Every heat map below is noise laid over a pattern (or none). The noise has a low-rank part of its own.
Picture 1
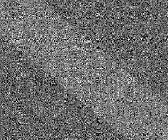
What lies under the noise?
a diagonal band
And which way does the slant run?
top left to bottom right
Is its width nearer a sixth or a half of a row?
a half
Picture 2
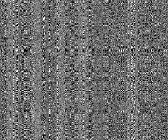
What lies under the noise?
bands of columns
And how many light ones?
5
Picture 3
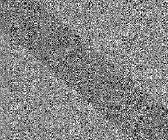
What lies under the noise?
a diagonal band
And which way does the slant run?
top left to bottom right
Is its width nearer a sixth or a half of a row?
a half
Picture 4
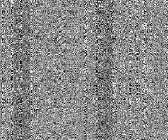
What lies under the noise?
bands of columns
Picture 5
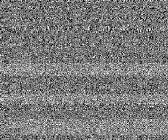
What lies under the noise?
bands of rows
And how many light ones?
3
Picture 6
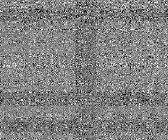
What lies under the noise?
bands of rows crossing bands of columns
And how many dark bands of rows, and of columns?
3 and 1
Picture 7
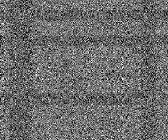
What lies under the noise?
bands of rows crossing bands of columns
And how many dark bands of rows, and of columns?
3 and 2
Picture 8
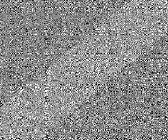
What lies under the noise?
a diagonal band
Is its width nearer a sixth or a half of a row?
a half
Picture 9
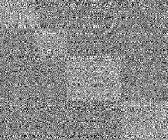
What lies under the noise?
blocks along the diagonal
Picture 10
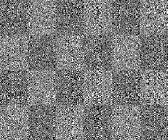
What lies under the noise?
a checkerboard
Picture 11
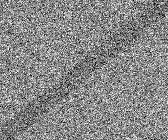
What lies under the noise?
a diagonal band
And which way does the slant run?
bottom left to top right
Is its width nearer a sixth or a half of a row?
a sixth
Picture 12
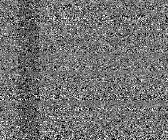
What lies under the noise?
one band of columns
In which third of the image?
left
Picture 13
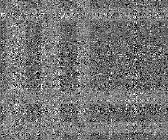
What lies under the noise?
bands of rows crossing bands of columns
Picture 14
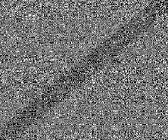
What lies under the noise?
a diagonal band
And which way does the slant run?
bottom left to top right
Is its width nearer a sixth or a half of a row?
a sixth
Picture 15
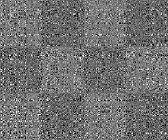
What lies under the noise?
a checkerboard
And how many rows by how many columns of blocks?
3 by 4
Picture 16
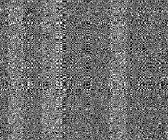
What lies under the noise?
bands of columns
